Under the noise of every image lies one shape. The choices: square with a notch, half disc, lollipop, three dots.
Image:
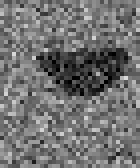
half disc
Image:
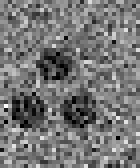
three dots
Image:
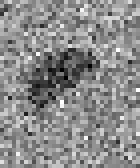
half disc
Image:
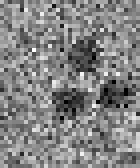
three dots
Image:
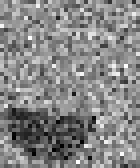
half disc
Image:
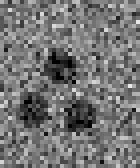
three dots
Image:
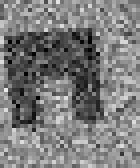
square with a notch
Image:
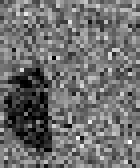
half disc
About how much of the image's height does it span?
half
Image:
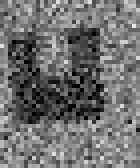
square with a notch
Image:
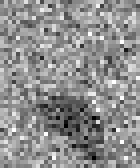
half disc
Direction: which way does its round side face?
up and right
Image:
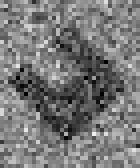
square with a notch
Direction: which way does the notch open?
up and left
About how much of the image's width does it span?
nearly all
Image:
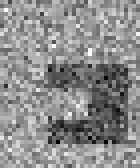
square with a notch
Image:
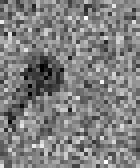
lollipop
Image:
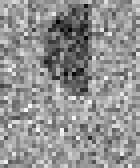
half disc
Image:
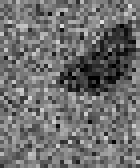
half disc
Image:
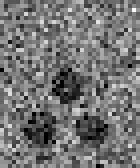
three dots
